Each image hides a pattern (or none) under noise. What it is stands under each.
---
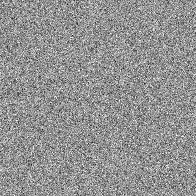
only noise
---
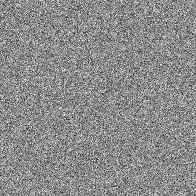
only noise
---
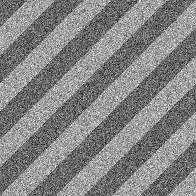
diagonal stripes
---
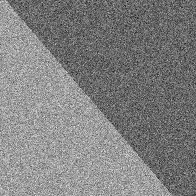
a sharp edge
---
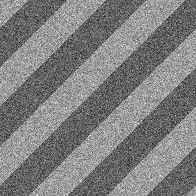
diagonal stripes
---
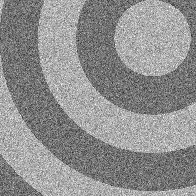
rings round one point
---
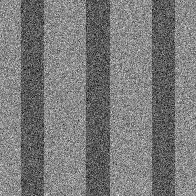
vertical stripes
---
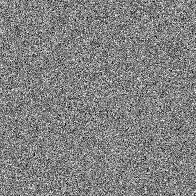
only noise
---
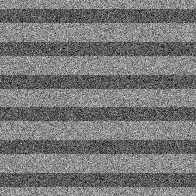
horizontal stripes
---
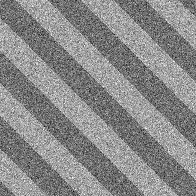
diagonal stripes
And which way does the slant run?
top left to bottom right
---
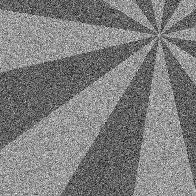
spokes from one point
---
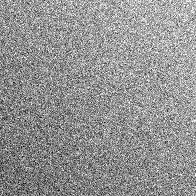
a smooth slope
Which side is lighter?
top right
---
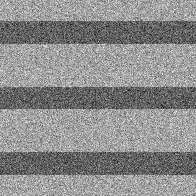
horizontal stripes
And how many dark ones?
3
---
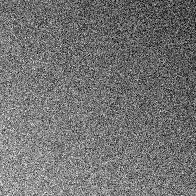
a smooth slope
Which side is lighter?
bottom left
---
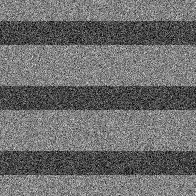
horizontal stripes
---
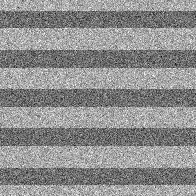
horizontal stripes
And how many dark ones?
5
